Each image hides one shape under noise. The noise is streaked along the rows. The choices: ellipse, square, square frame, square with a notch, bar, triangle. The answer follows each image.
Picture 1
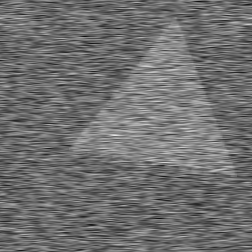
triangle
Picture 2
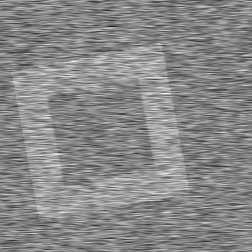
square frame
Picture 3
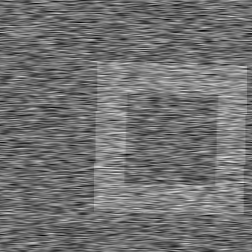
square frame
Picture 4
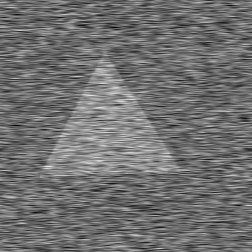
triangle
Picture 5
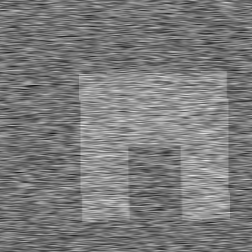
square with a notch
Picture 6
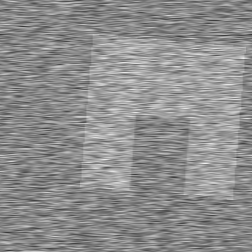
square with a notch
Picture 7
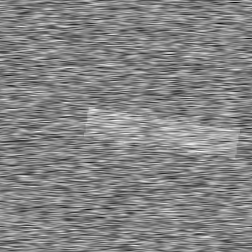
bar
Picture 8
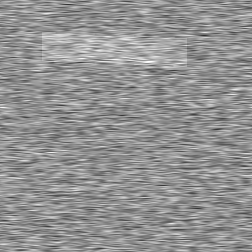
bar
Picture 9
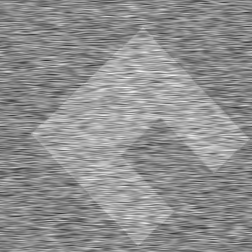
square with a notch
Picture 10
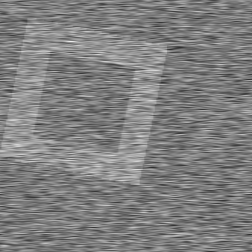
square frame
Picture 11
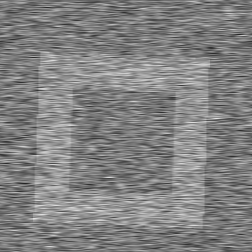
square frame
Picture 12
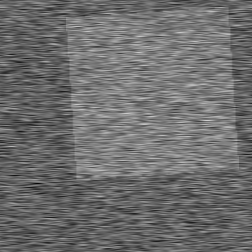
square
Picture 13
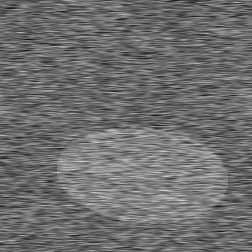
ellipse
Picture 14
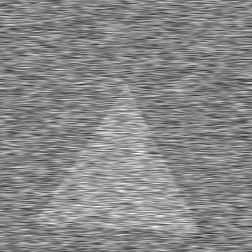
triangle
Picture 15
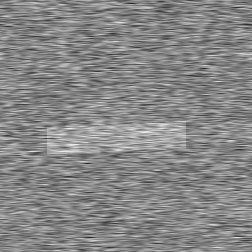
bar
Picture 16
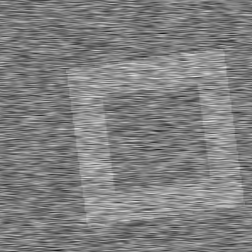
square frame
